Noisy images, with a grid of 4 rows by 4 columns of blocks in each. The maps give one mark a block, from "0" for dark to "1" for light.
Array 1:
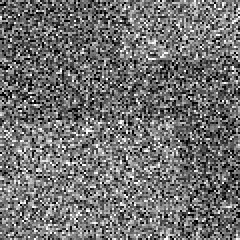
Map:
0 0 1 1
0 0 0 0
1 1 1 0
1 1 1 0
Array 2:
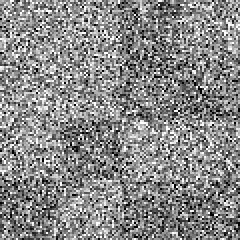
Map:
1 1 0 1
1 1 0 0
1 0 1 1
0 1 0 0
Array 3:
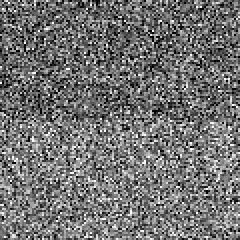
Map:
0 0 0 0
0 0 0 0
1 1 1 1
1 1 1 1
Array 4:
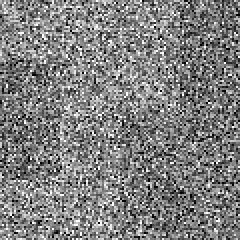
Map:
1 1 1 0
0 1 1 0
0 1 0 0
1 1 0 0
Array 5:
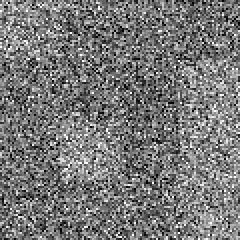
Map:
1 0 0 0
0 0 0 1
0 1 0 1
0 0 0 1
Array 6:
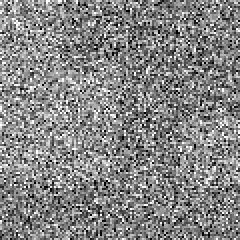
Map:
1 0 0 0
1 1 0 0
1 1 0 1
0 0 0 0
